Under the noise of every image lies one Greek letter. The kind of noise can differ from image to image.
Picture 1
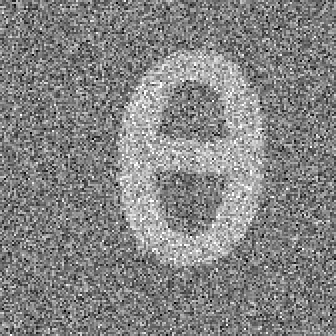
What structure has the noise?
independent entries
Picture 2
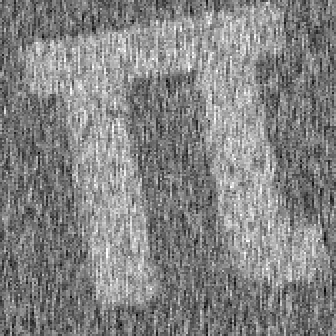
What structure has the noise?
streaked along the columns
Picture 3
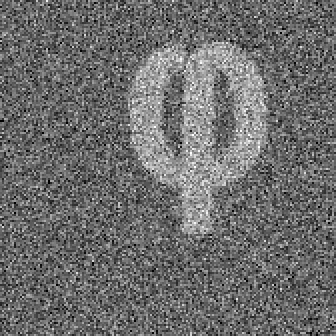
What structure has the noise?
independent entries
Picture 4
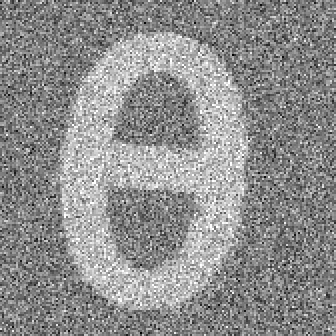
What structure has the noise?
independent entries
